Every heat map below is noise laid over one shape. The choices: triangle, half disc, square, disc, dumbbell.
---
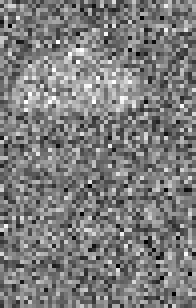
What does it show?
light half disc
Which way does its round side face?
up
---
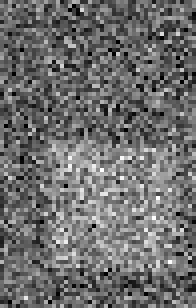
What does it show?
light square
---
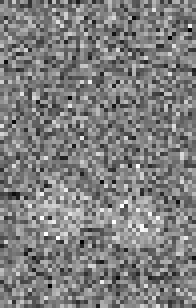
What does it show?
light dumbbell
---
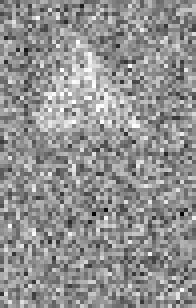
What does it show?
light triangle
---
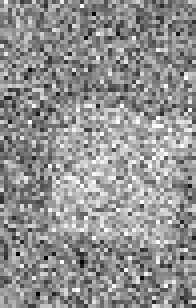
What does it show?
light square
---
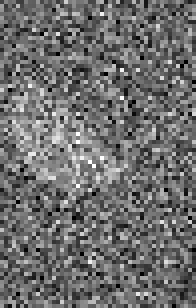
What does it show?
light half disc
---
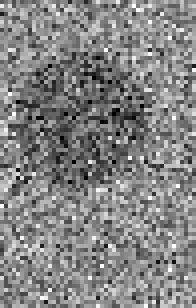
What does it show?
dark disc
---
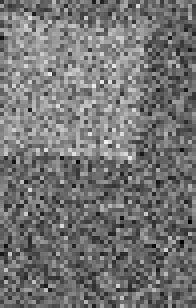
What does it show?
light square
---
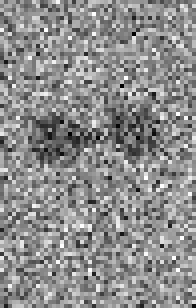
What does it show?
dark dumbbell
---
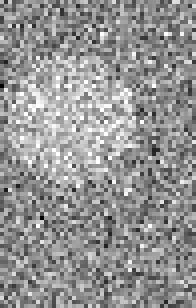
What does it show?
light disc
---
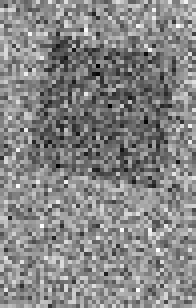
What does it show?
dark square
